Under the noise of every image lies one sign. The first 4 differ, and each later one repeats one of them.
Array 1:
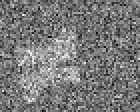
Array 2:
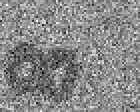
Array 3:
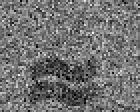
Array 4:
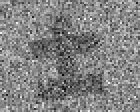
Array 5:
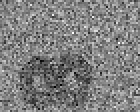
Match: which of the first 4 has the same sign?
2
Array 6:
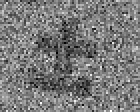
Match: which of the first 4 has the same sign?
4
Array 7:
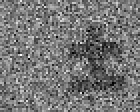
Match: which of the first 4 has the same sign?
4
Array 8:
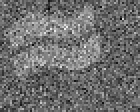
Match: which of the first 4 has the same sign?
3
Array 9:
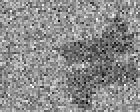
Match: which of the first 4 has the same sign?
1
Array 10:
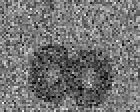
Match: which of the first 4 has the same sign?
2
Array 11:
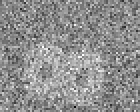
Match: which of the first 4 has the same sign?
2
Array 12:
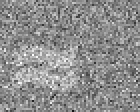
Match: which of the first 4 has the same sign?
3
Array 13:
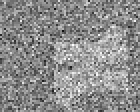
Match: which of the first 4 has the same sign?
1
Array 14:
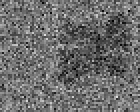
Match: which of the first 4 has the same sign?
1
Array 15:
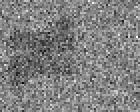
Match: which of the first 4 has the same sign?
1
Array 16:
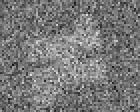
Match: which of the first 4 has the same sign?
1
